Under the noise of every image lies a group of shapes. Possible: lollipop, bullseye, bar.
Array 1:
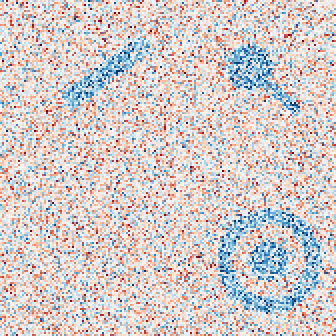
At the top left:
bar
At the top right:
lollipop
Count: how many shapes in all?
3
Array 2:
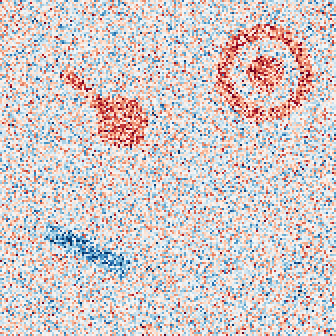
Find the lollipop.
top left
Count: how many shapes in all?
3
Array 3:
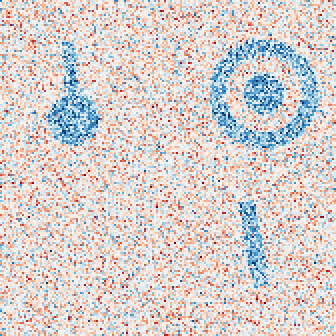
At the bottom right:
bar
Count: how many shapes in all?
3
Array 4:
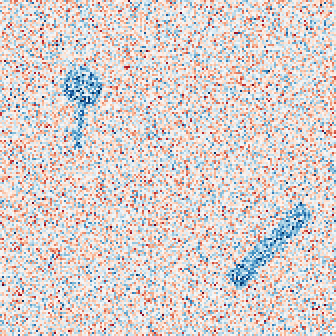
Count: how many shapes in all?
2
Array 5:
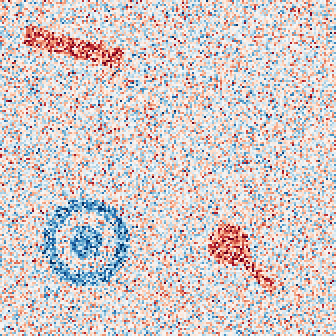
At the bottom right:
lollipop
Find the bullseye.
bottom left
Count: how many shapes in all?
3
